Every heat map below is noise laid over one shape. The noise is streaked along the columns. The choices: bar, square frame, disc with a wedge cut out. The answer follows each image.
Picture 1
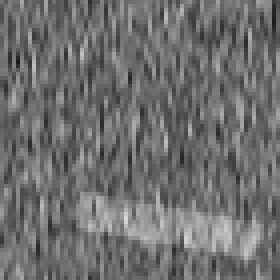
bar
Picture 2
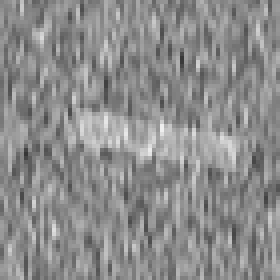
bar
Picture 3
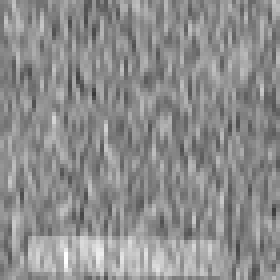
bar
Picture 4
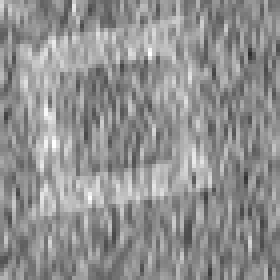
square frame
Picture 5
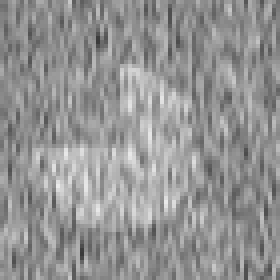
disc with a wedge cut out
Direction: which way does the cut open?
up and left
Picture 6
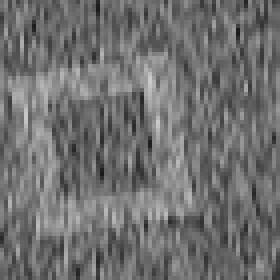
square frame
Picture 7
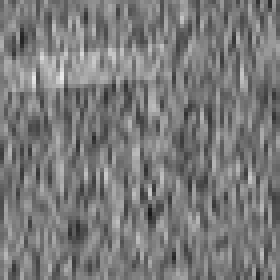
bar
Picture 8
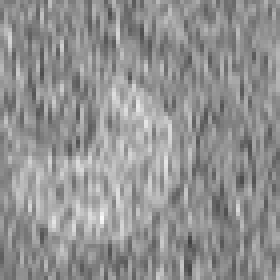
disc with a wedge cut out
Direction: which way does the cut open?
up and left
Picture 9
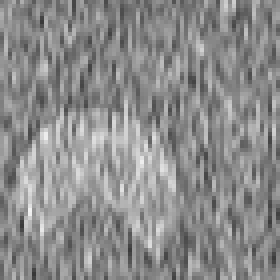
disc with a wedge cut out
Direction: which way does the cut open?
down
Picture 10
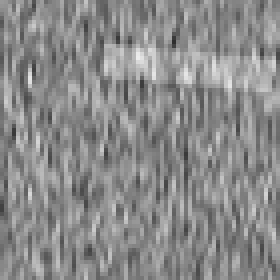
bar
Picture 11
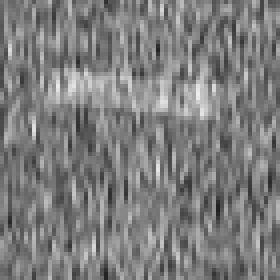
bar
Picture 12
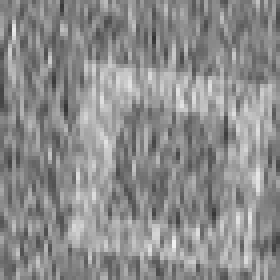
square frame
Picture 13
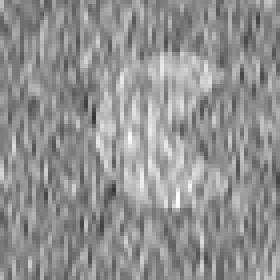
disc with a wedge cut out
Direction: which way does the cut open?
right
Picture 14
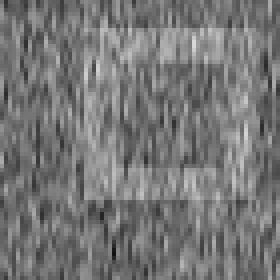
square frame
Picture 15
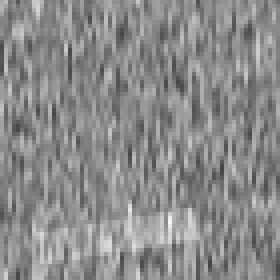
bar
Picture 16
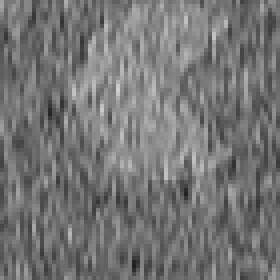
disc with a wedge cut out
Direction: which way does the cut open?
right
